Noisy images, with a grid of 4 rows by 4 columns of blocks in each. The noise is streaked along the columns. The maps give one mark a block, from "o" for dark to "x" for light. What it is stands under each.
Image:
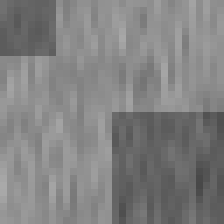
o x x x
x x x x
x x o o
x x o o
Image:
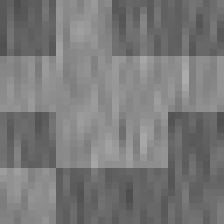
o x o o
x x x x
o x x o
x o o o
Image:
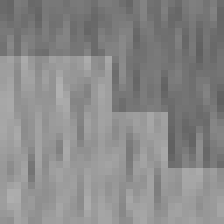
o o o o
x x o o
x x x o
x x x x
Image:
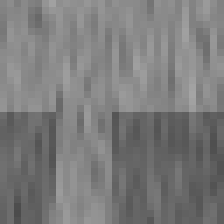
x x x x
x x x x
o x o o
o x o o
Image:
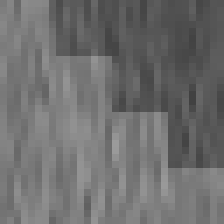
x o o o
x x o o
x x x o
x x x x
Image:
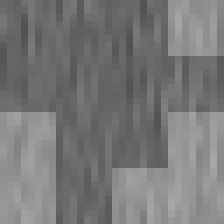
o o o x
o o o o
x o o x
x o x x
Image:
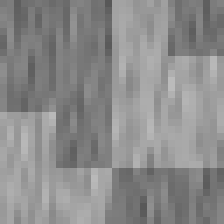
o o x o
o o x x
x o x x
x x o o
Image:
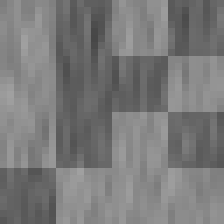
x o x o
x o o x
x o x o
o x x x
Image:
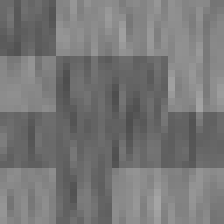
o x x x
x o o x
o o o o
x o x x
